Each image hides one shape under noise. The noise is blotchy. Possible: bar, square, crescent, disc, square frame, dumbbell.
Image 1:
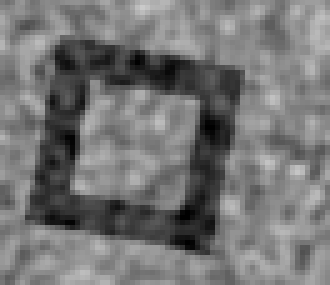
dark square frame
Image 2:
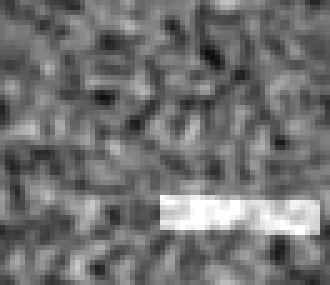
light bar
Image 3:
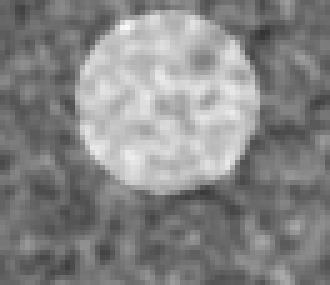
light disc
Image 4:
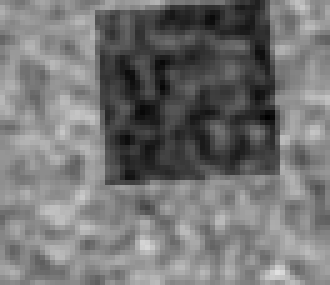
dark square
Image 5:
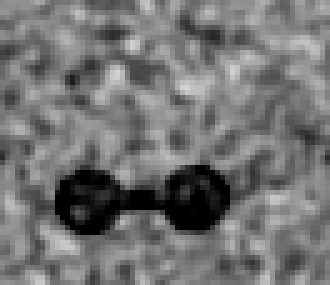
dark dumbbell
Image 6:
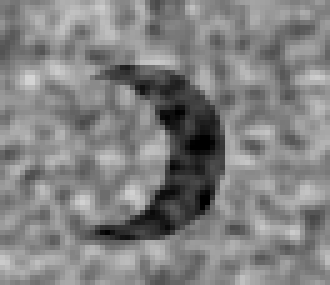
dark crescent
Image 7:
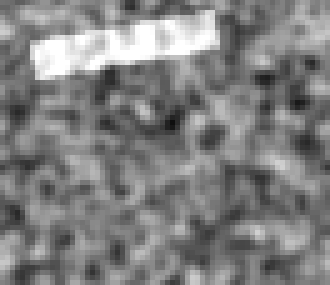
light bar
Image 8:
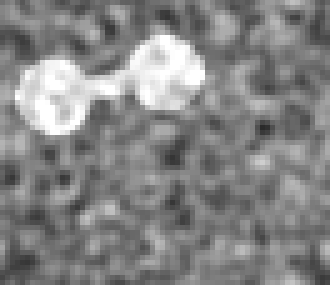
light dumbbell
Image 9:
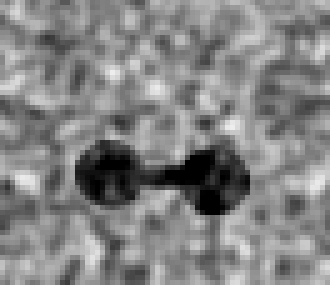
dark dumbbell
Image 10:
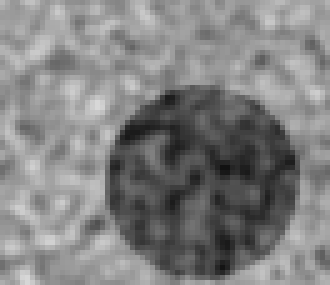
dark disc
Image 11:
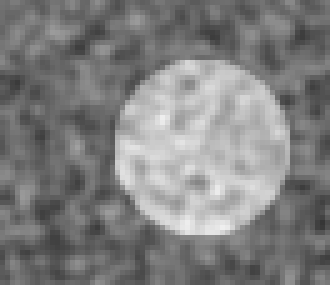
light disc
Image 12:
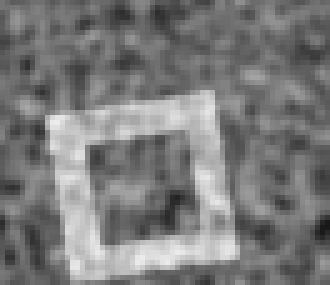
light square frame
